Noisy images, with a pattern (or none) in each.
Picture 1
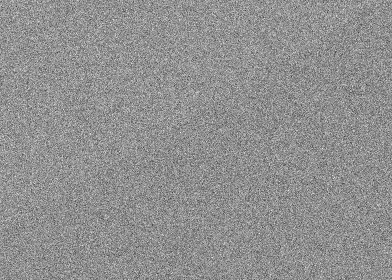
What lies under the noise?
a sharp edge
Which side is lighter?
top left
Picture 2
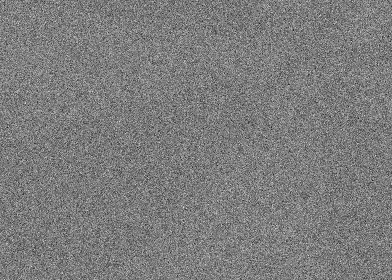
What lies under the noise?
spokes from one point
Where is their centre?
top right
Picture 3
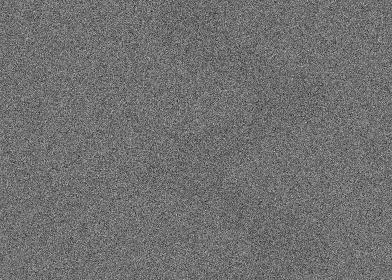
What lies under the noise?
a wavy band
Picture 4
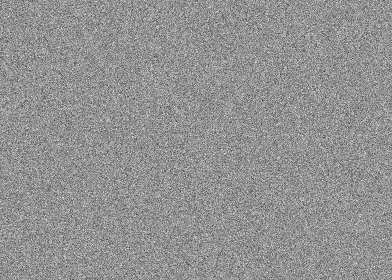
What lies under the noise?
only noise
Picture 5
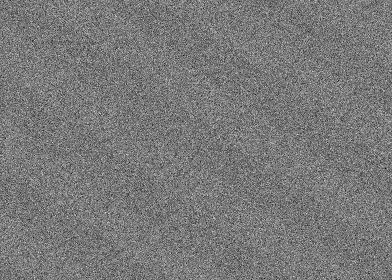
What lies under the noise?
diagonal stripes
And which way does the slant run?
top left to bottom right
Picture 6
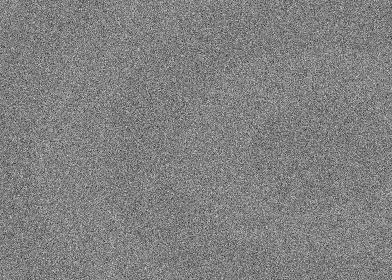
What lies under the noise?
rings round one point
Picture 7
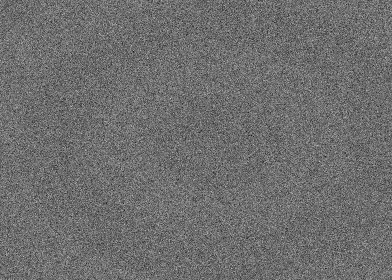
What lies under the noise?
rings round one point
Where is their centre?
centre
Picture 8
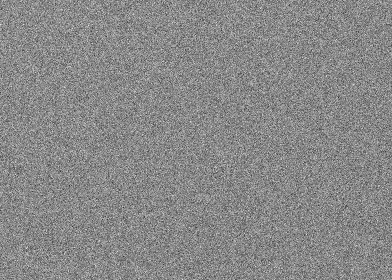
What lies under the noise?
a smooth slope
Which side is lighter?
top left
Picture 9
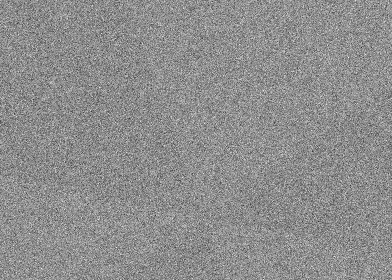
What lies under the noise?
spokes from one point
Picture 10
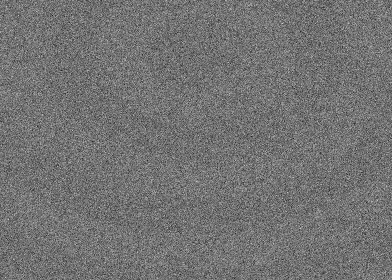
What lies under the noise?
rings round one point
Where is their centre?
top middle
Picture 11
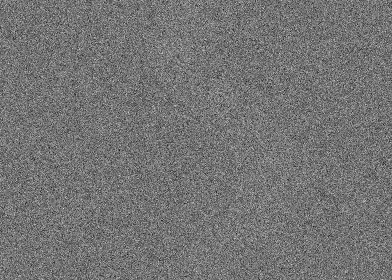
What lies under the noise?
a wavy band
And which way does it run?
top to bottom
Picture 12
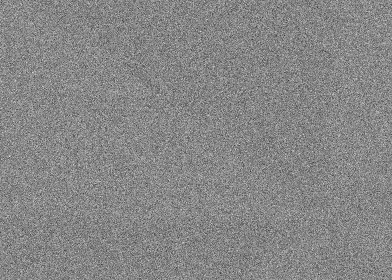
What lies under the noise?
spokes from one point
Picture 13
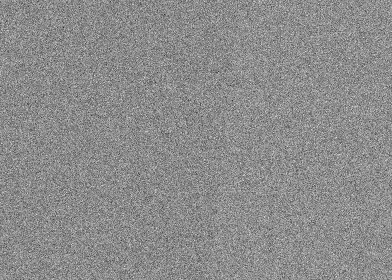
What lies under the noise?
a sharp edge
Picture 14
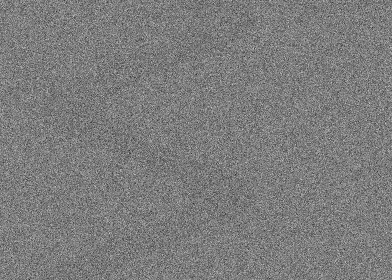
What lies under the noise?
a wavy band
